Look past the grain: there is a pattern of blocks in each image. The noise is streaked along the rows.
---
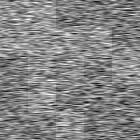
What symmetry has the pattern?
mirrored about the diagonal from the top left
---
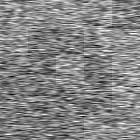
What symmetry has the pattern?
mirrored about the diagonal from the bottom left
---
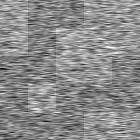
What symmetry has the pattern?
mirrored about the diagonal from the bottom left
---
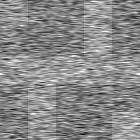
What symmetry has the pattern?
the same after a half turn
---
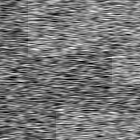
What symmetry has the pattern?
no symmetry
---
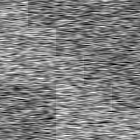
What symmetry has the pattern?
mirrored about the diagonal from the bottom left
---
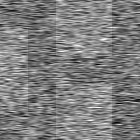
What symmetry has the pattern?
top and bottom mirror each other
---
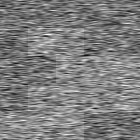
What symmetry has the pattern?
no symmetry
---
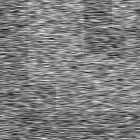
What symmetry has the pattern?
mirrored about the diagonal from the bottom left
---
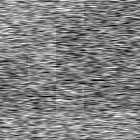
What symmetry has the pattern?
no symmetry
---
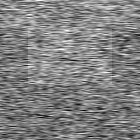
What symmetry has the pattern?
left and right mirror each other
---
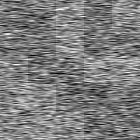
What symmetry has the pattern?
mirrored about the diagonal from the bottom left
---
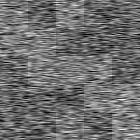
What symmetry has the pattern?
the same after a half turn
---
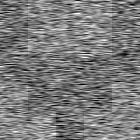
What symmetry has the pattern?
left and right mirror each other
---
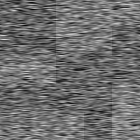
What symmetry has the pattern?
no symmetry
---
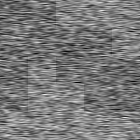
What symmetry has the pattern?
no symmetry
